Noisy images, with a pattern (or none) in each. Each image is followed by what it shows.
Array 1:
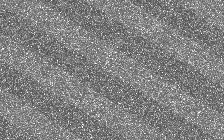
diagonal stripes
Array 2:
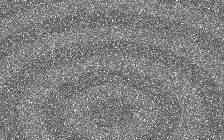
rings round one point
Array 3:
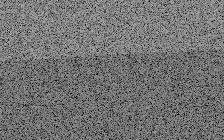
a sharp edge
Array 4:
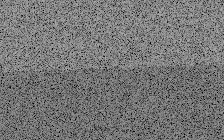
a sharp edge
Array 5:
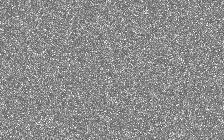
only noise
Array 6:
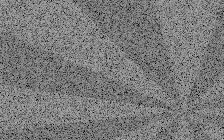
spokes from one point
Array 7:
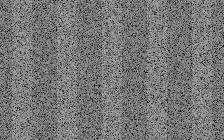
vertical stripes
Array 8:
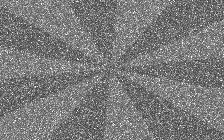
spokes from one point
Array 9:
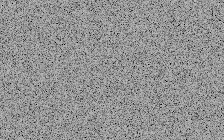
only noise
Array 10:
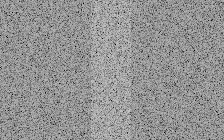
one vertical stripe
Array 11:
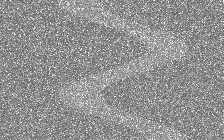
a wavy band
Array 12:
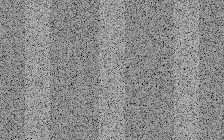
vertical stripes
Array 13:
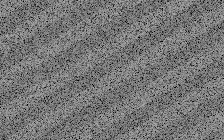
diagonal stripes
